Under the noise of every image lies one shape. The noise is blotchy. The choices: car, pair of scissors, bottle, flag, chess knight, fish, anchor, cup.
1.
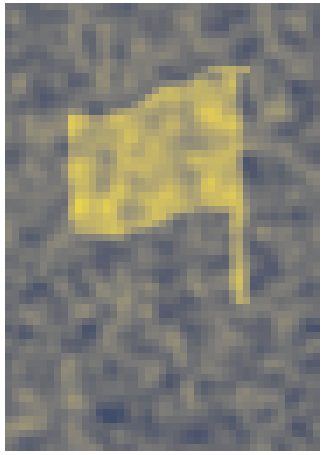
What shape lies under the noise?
flag
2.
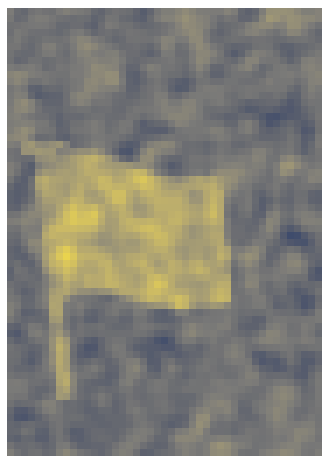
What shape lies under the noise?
flag
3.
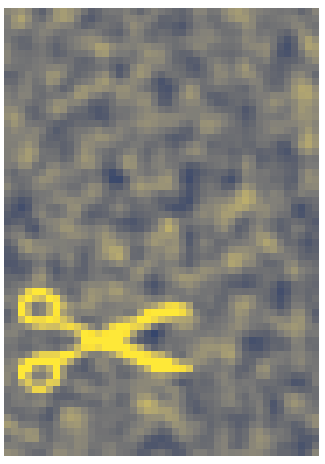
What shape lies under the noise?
pair of scissors
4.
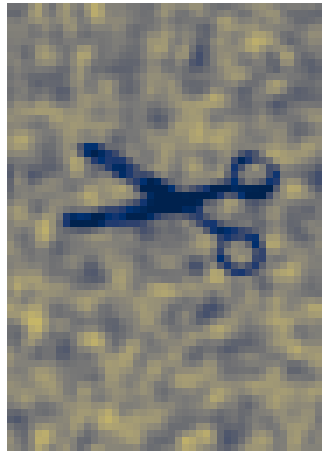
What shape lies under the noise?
pair of scissors
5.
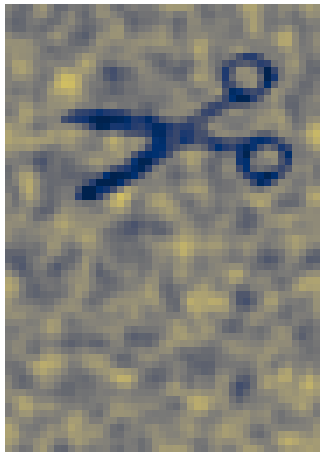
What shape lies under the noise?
pair of scissors
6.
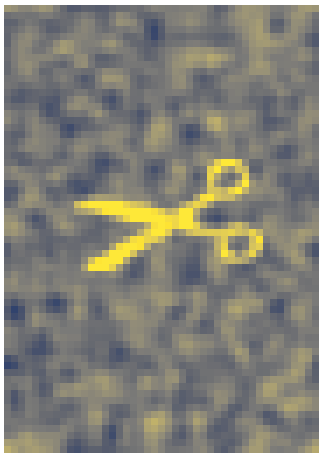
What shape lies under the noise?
pair of scissors
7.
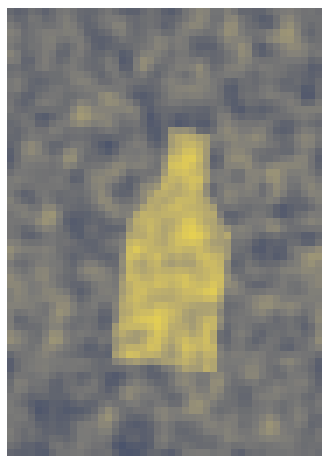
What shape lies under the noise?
bottle
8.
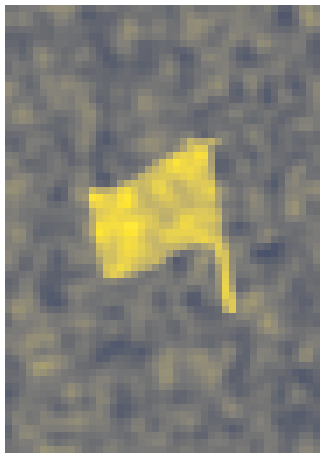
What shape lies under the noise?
flag
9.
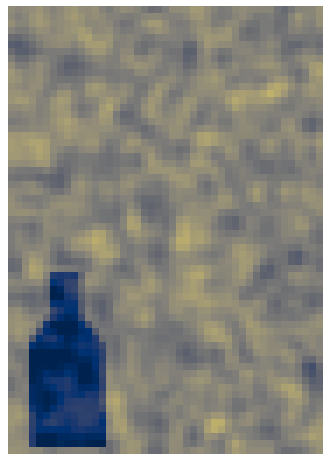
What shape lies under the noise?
bottle
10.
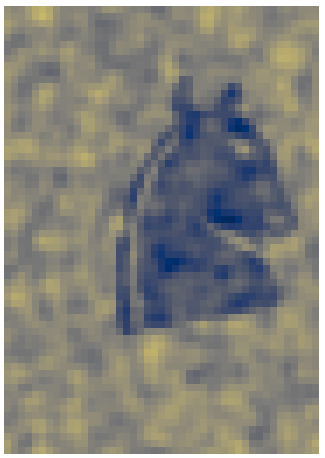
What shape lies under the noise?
chess knight
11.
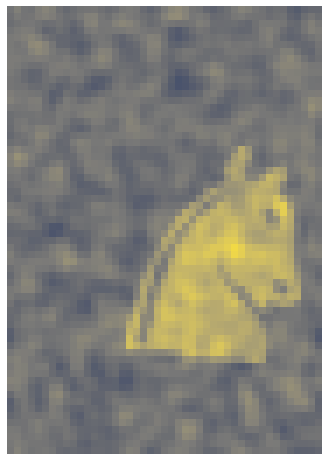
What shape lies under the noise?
chess knight
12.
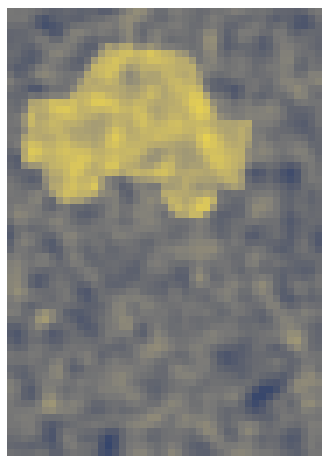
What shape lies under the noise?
car
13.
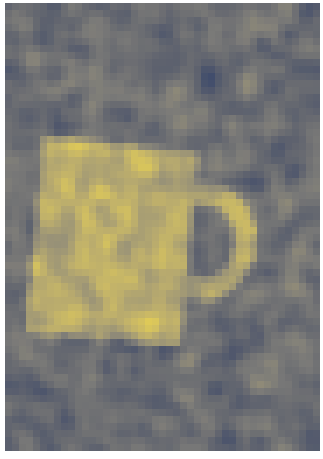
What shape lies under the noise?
cup
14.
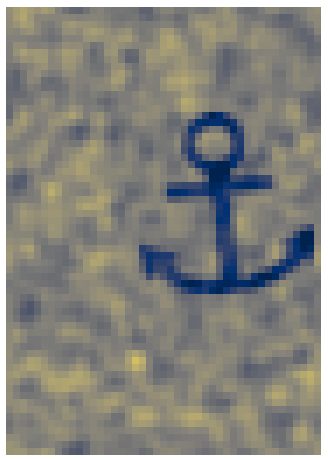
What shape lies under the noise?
anchor
